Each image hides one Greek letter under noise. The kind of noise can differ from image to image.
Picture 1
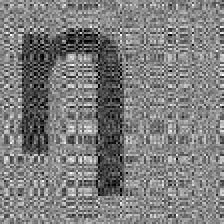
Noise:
low rank plus noise
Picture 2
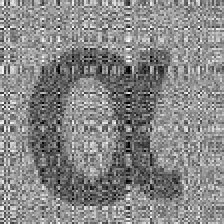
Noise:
low rank plus noise
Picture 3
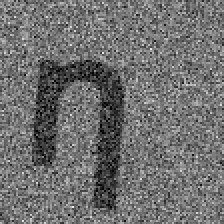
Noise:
independent entries
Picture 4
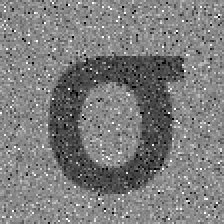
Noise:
heavy tails
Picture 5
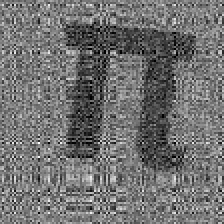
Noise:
low rank plus noise
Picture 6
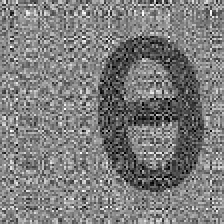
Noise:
low rank plus noise
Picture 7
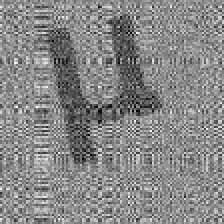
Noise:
low rank plus noise
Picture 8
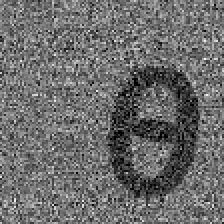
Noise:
low rank plus noise
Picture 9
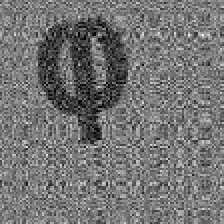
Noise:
low rank plus noise
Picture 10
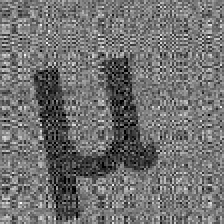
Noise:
low rank plus noise
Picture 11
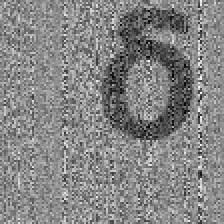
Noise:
columns of uneven size
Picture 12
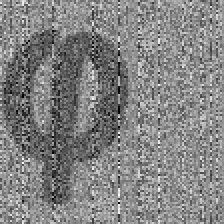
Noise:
columns of uneven size
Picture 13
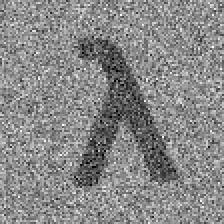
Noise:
independent entries
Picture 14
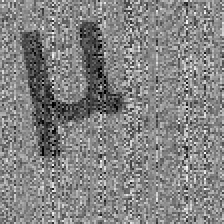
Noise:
columns of uneven size
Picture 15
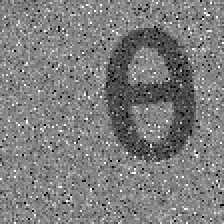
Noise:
heavy tails
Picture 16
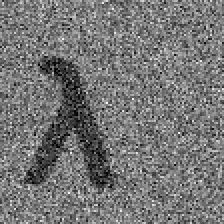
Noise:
independent entries
